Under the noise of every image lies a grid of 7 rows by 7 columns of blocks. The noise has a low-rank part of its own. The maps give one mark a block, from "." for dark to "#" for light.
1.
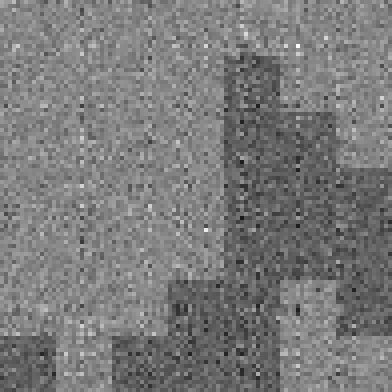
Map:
# # # # # # #
# # # # . # #
# # # # . . #
# # # # . . .
# # # # . . .
# # # . . # .
. # . . . # #
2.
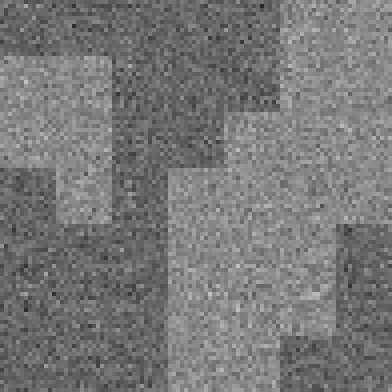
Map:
. . . . . # #
# # . . . # #
# # . . # # #
. # . # # # #
. . . # # # .
. . . # # # .
. . . # # . .
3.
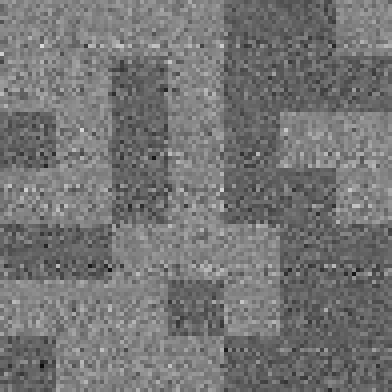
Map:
# # # # . . #
# # . # . . .
. # . # . # #
# # . # . . #
. . # # # . .
# # # . # . .
. # # # . . .
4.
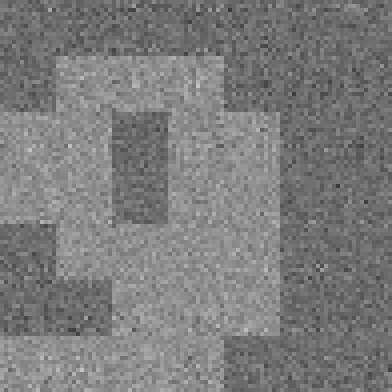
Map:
. . . . . . .
. # # # . . .
# # . # # . .
# # . # # . .
. # # # # . .
. . # # # . .
# # # # . . .
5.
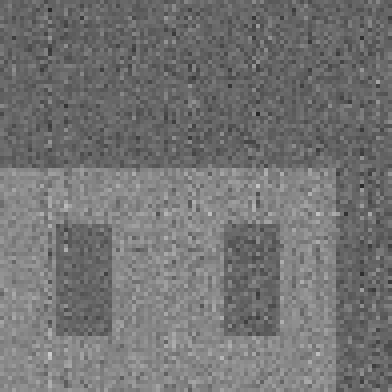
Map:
. . . . . . .
. . . . . . .
. . . . . . .
# # # # # # .
# . # # . # .
# . # # . # .
# # # # # # .
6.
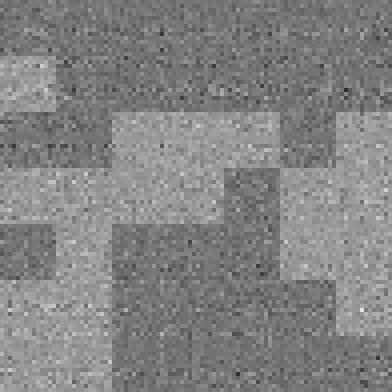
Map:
. . . . . . .
# . . . . . .
. . # # # . #
# # # # . # #
. # . . . # #
# # . . . . #
# # . . . . .
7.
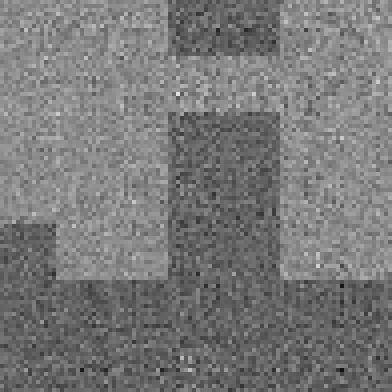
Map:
# # # . . # #
# # # # # # #
# # # . . # #
# # # . . # #
. # # . . # #
. . . . . . .
. . . . . . .
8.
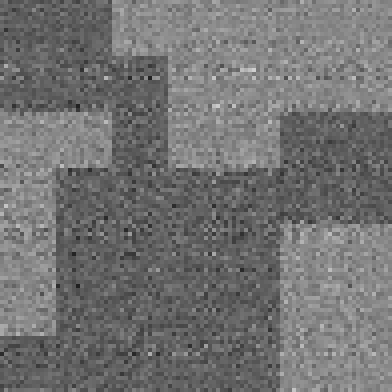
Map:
. . # # # # #
. . . # # # #
# # . # # . .
# . . . . . .
# . . . . # #
# . . . . # #
. . . . . # #
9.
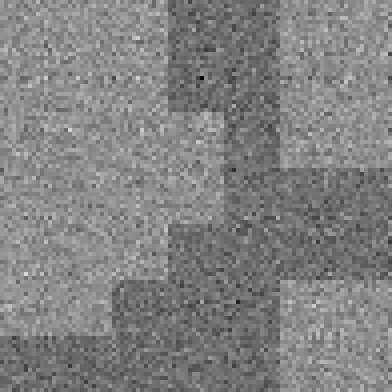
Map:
# # # . . # #
# # # . . # #
# # # # . # #
# # # # . . .
# # # . . . .
# # . . . # #
. . . . . # #
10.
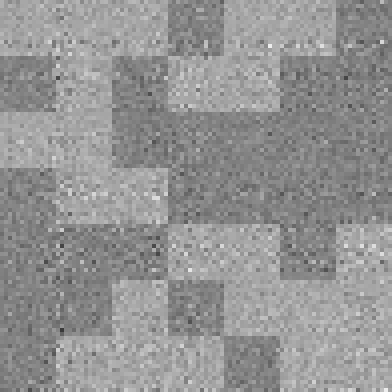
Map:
# # # . # # .
. # . # # . .
# # . . . . .
. # # . . . .
. . . # # . #
. . # . # # #
. # # # . # #
